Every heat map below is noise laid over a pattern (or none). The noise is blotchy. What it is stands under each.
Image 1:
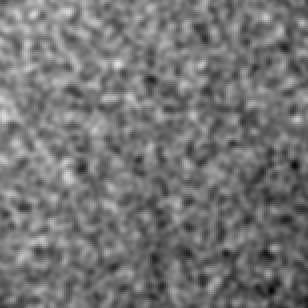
a smooth slope
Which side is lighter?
top left
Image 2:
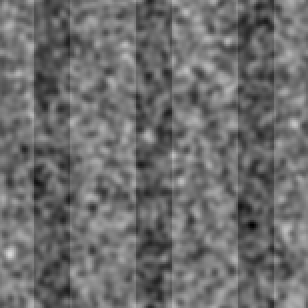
vertical stripes
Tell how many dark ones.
3
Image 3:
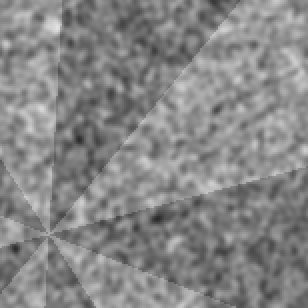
spokes from one point
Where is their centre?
bottom left
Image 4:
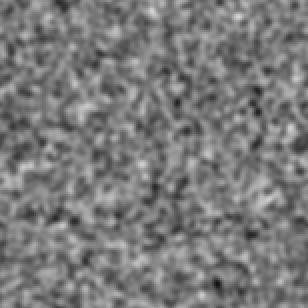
only noise
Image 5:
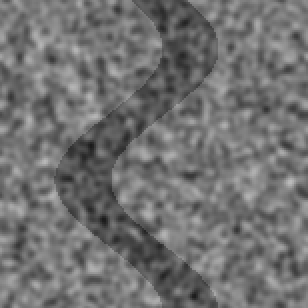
a wavy band
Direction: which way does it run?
top to bottom
